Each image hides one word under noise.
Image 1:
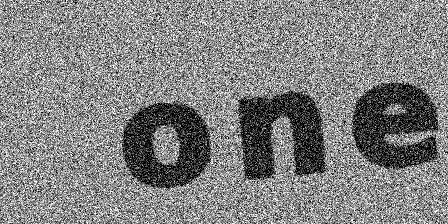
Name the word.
one
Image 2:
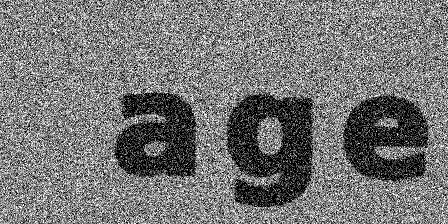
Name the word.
age
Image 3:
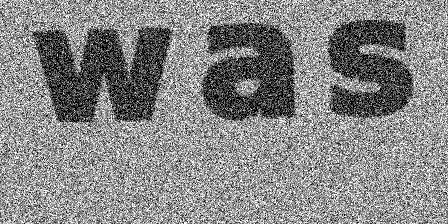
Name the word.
was
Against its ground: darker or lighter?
darker
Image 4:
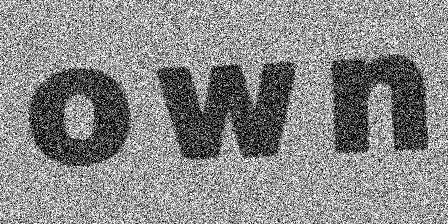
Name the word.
own
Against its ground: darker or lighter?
darker
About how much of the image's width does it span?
nearly all
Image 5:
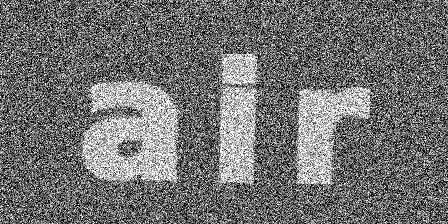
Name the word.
air
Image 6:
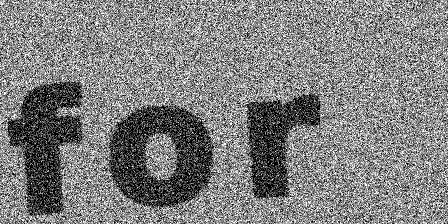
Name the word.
for
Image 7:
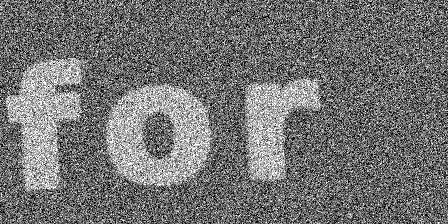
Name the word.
for
